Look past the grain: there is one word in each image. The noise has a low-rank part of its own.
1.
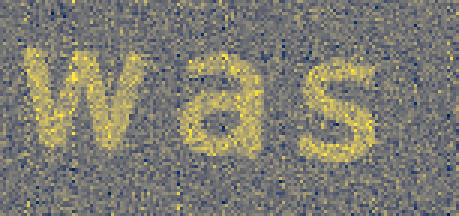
was
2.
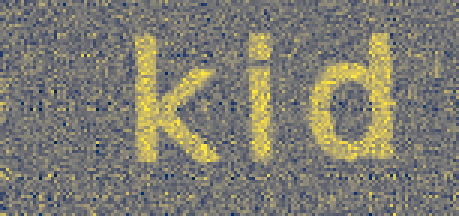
kid
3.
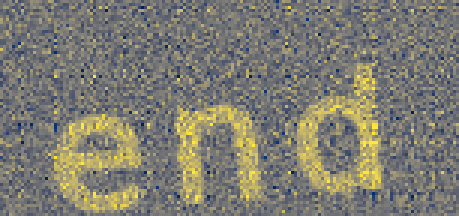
end
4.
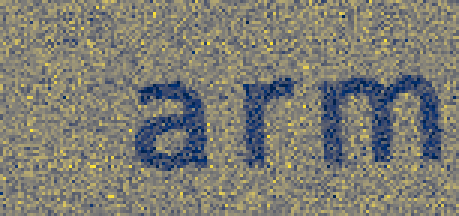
arm
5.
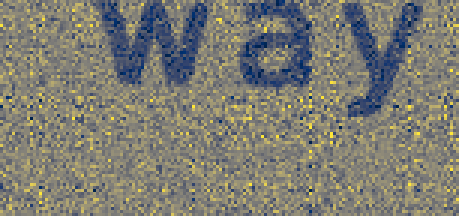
way
